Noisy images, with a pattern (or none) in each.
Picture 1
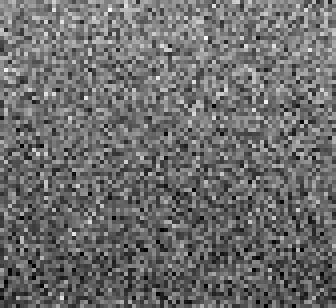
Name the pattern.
a smooth slope
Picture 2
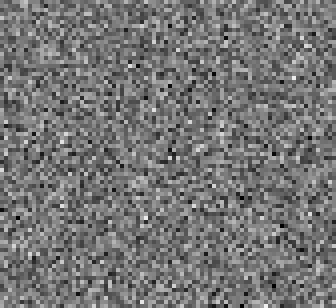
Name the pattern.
only noise
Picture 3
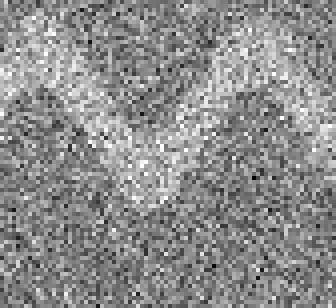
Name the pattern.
a wavy band
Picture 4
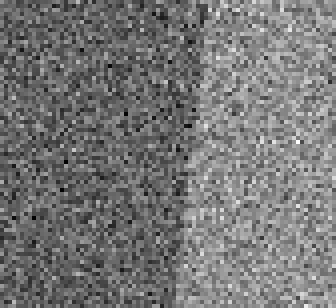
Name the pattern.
a sharp edge
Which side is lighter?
right
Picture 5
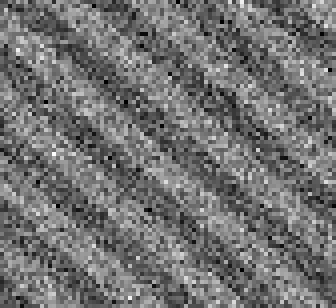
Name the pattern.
diagonal stripes
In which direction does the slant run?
top left to bottom right
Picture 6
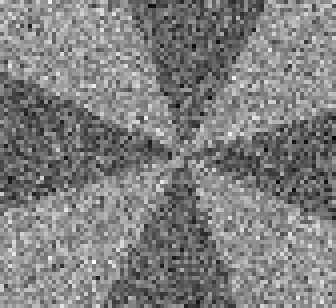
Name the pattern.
spokes from one point
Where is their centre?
centre
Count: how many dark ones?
4
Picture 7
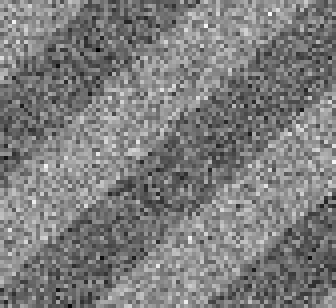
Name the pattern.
diagonal stripes
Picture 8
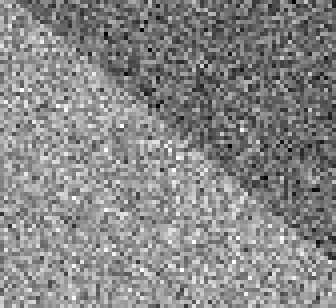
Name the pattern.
a sharp edge
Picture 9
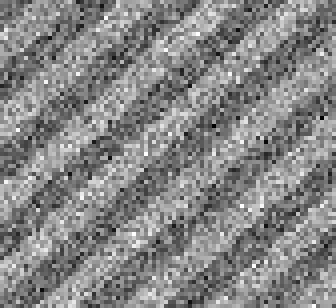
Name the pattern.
diagonal stripes
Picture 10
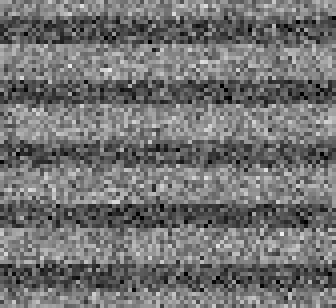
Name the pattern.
horizontal stripes
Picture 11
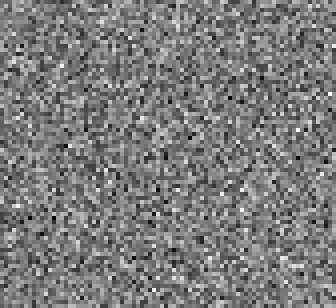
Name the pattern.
only noise
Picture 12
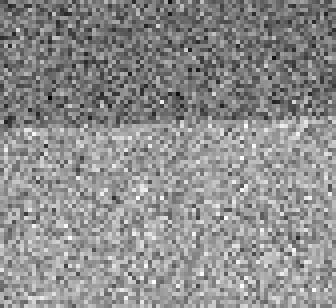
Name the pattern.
a sharp edge
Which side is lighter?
bottom
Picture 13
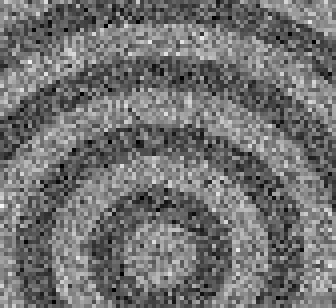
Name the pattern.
rings round one point
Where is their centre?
bottom middle
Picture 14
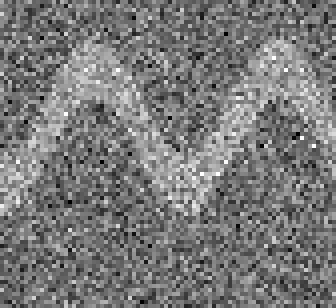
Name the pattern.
a wavy band
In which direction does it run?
left to right
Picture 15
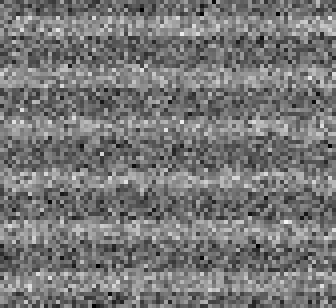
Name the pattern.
horizontal stripes
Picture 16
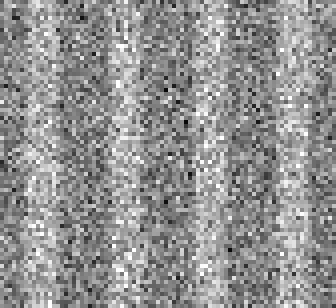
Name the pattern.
vertical stripes
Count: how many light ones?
4
